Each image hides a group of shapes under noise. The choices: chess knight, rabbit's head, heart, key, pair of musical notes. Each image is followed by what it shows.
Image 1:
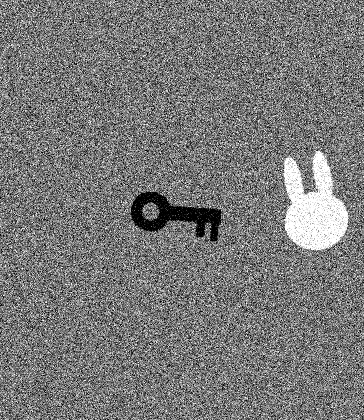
centre: dark key; middle right: light rabbit's head
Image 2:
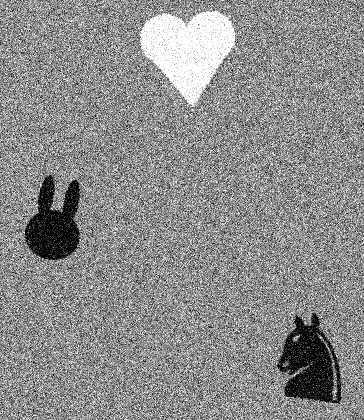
top middle: light heart; middle left: dark rabbit's head; bottom right: dark chess knight
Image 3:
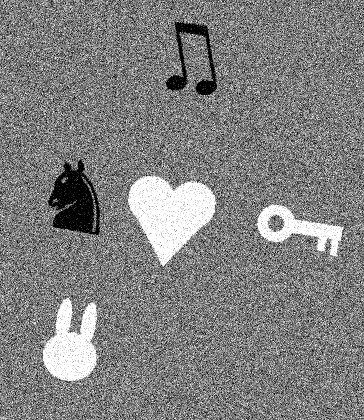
top middle: dark pair of musical notes; middle left: dark chess knight; centre: light heart; middle right: light key; bottom left: light rabbit's head
